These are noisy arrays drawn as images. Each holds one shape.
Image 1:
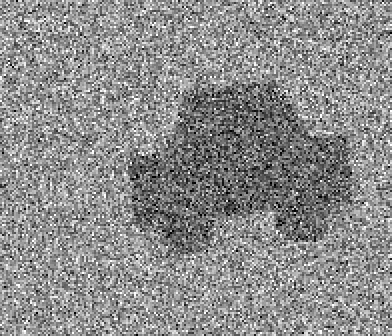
car
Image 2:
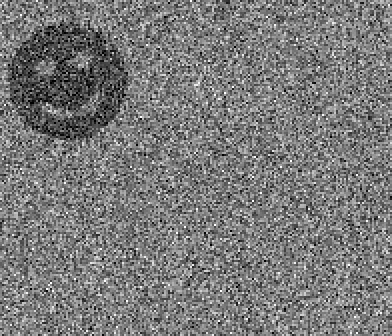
smiling face
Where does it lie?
top left
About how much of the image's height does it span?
a third
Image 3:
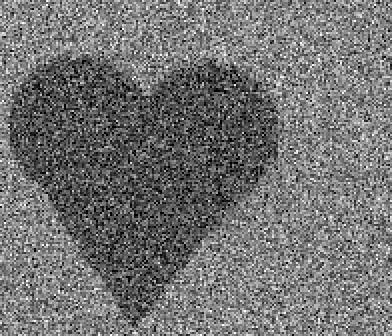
heart
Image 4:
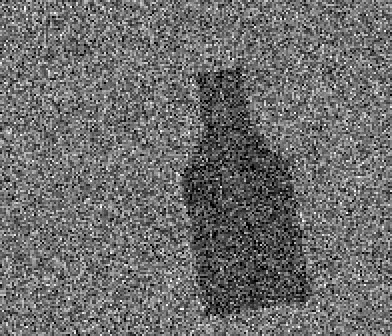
bottle
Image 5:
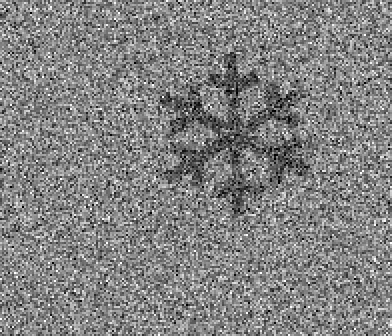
snowflake
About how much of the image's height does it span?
half
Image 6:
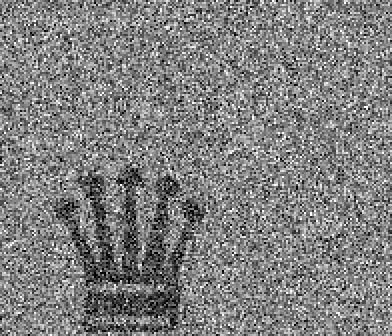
chess queen
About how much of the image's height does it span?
half
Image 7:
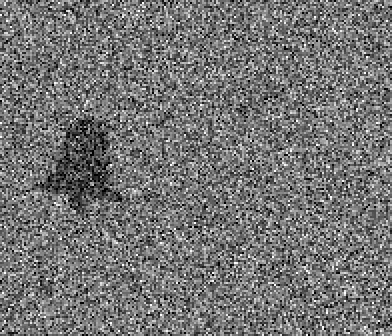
bell
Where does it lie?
middle left
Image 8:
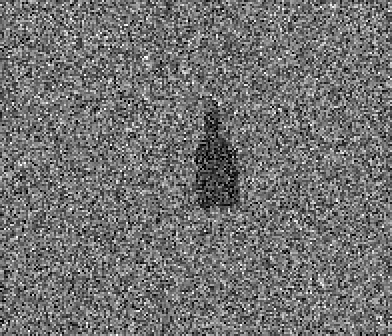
bottle
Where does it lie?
centre
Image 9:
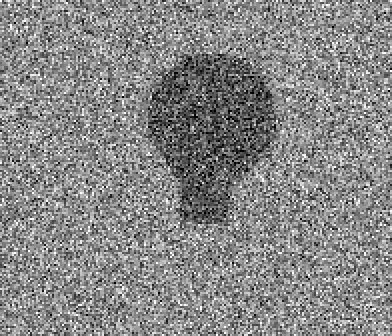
light bulb
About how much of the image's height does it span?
half
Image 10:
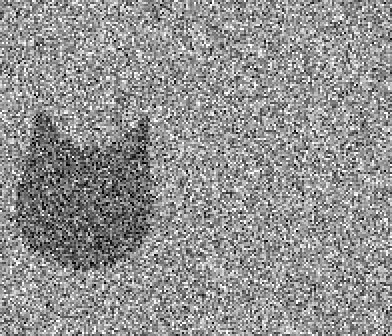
cat's head
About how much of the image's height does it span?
half
